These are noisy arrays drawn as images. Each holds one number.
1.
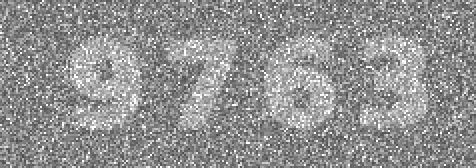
9763
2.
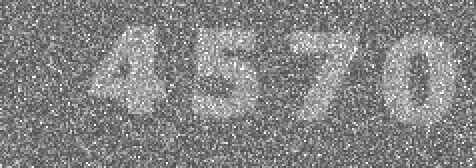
4570
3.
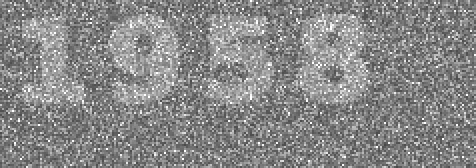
1958
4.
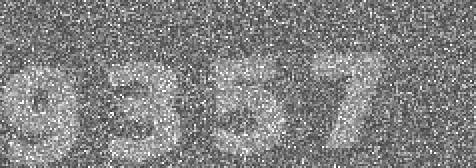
9357
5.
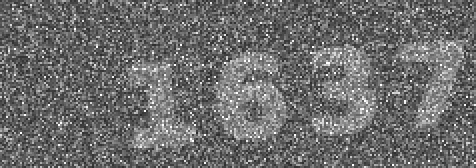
1637
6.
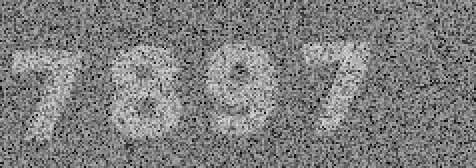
7897
